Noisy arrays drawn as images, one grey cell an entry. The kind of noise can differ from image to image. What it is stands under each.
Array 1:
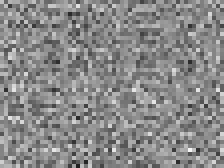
low rank plus noise
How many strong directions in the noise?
three or four
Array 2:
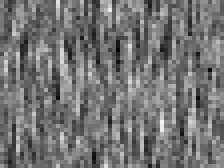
streaked along the columns
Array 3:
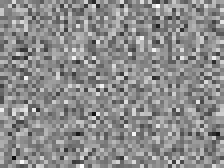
low rank plus noise
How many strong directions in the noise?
two
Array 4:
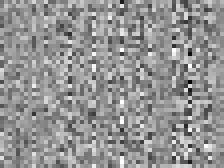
columns of uneven size
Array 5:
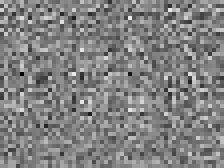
low rank plus noise
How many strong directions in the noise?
three or four
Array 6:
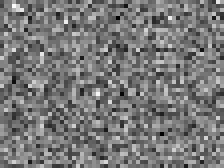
low rank plus noise
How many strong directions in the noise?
three or four
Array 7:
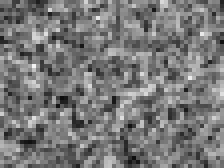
blotchy
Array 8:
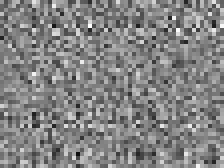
low rank plus noise
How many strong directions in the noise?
one
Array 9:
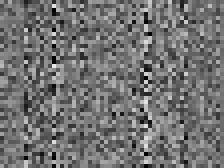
columns of uneven size
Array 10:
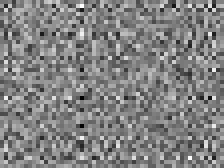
low rank plus noise
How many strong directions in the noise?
one
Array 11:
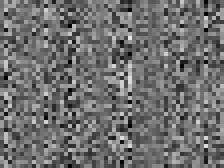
columns of uneven size
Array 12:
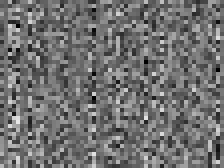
columns of uneven size
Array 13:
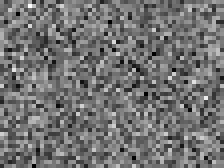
independent entries
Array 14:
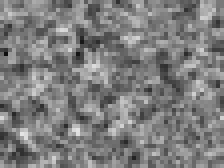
blotchy
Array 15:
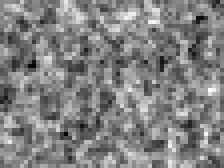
blotchy
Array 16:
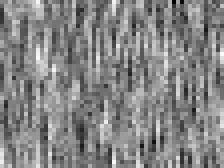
streaked along the columns
